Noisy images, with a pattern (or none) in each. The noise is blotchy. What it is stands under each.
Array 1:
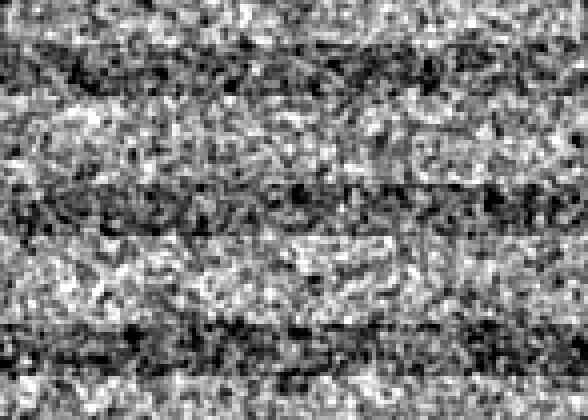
horizontal stripes
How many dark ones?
3
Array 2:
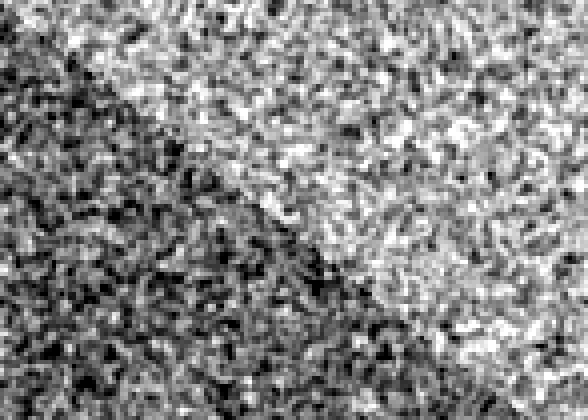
a sharp edge
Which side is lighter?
top right
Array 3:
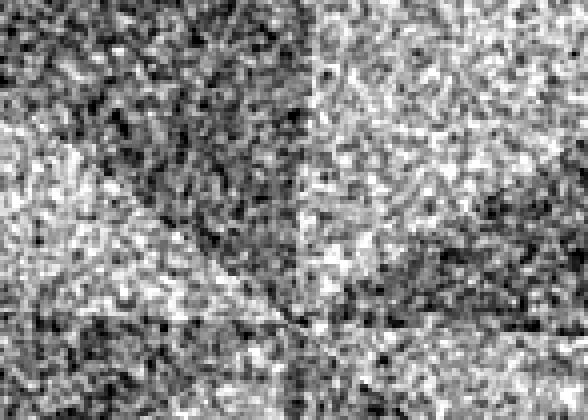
spokes from one point
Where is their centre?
bottom middle
